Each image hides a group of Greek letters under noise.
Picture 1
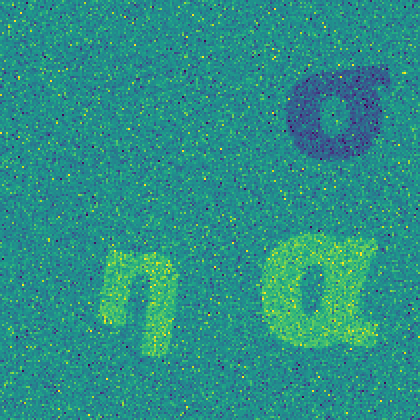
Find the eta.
bottom left
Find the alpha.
bottom right
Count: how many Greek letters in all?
3
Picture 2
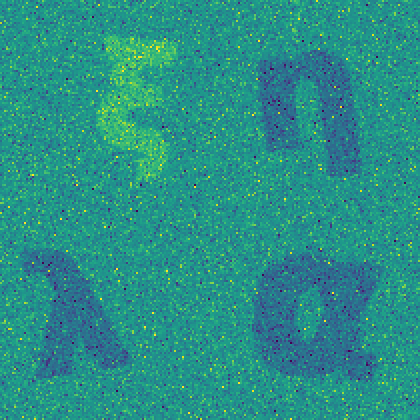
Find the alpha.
bottom right
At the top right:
eta
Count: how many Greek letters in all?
4
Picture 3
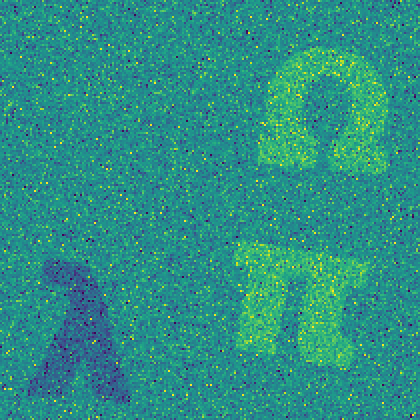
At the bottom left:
lambda
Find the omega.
top right
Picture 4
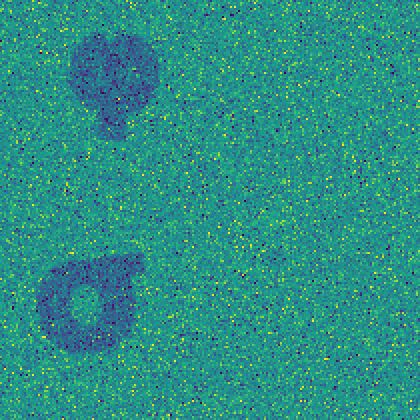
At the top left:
phi
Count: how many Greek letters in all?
2
